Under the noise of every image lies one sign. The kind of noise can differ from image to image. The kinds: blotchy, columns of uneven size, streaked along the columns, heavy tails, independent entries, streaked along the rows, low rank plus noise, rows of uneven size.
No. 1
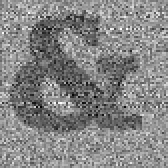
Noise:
rows of uneven size
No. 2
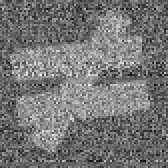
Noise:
rows of uneven size
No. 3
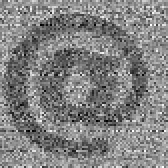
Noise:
rows of uneven size
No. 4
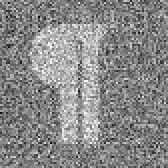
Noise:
low rank plus noise
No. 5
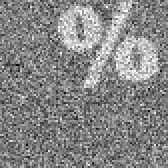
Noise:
independent entries
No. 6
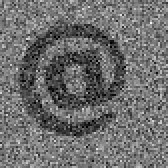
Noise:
independent entries
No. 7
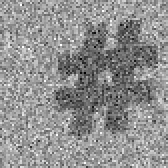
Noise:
independent entries
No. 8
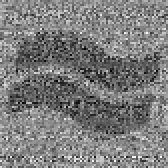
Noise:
rows of uneven size
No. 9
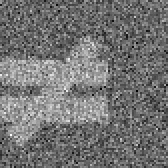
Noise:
independent entries
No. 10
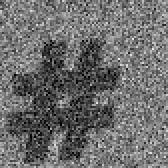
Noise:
independent entries
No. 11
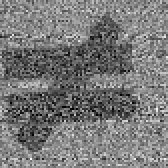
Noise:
rows of uneven size
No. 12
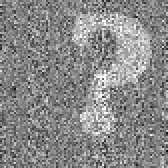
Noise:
columns of uneven size
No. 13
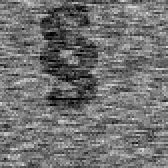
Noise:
streaked along the rows
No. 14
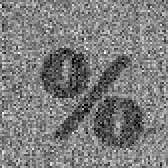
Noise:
low rank plus noise
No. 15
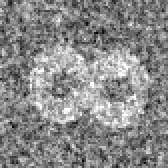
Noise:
blotchy
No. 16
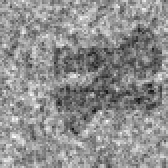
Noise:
blotchy
